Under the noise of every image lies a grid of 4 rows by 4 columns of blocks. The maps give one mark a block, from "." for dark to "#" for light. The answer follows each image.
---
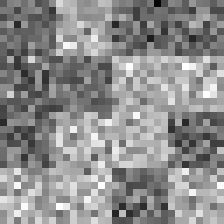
. # . .
. . # #
. # # .
# # . #
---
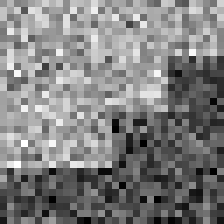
# # # #
# # # .
# # . .
. . . .
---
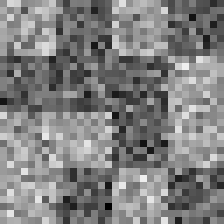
# . # .
. . . #
# # . #
# . # .
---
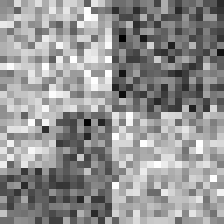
# # . .
# # . .
# . # #
. . # #
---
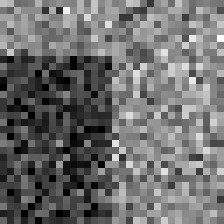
# # # #
. . # #
. . # #
. . # #
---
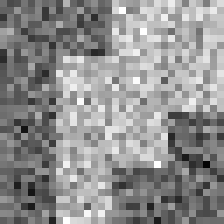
. . # #
. # # #
. # # .
. # . .
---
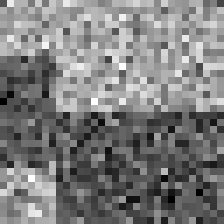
# # # #
. # # #
. . . .
# . . .
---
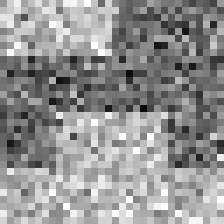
# # . .
. . . .
. # # .
# # # #
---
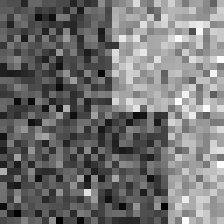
. . # #
. . # #
. . . #
. . . #
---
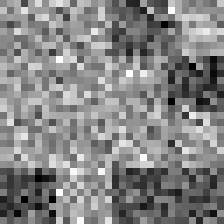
# # . #
# # # .
# # # #
. # . .
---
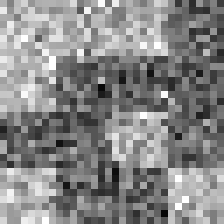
# # # .
# . . .
. . # .
# . . #
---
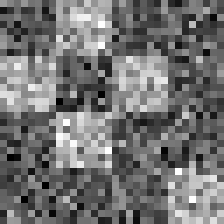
. # . .
# . # .
. # . .
. . . #
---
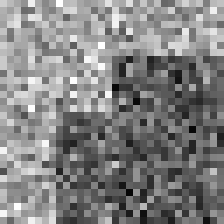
# # # #
# # . .
# . . .
# . . .
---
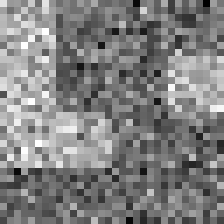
# . . .
# . . #
# # . .
. . . .
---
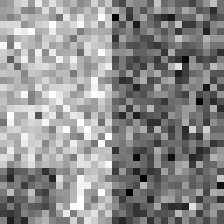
# # . .
# # . .
# # . .
. # . .
